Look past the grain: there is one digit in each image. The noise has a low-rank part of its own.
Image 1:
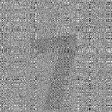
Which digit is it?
7
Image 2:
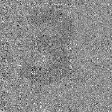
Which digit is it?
3
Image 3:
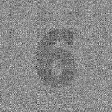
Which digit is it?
6
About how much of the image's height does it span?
half
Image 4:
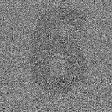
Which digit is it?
6
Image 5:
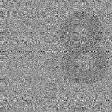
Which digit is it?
8
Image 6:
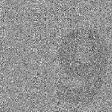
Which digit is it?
9
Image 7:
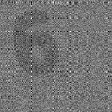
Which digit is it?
6
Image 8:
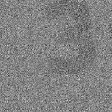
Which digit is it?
3
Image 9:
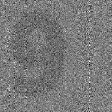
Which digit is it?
9
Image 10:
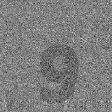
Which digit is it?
9
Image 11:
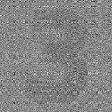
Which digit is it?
3
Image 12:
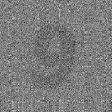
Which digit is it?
9
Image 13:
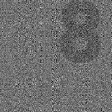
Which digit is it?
8
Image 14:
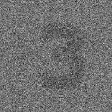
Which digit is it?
3
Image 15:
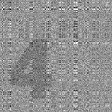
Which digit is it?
4
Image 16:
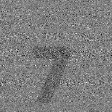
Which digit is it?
7
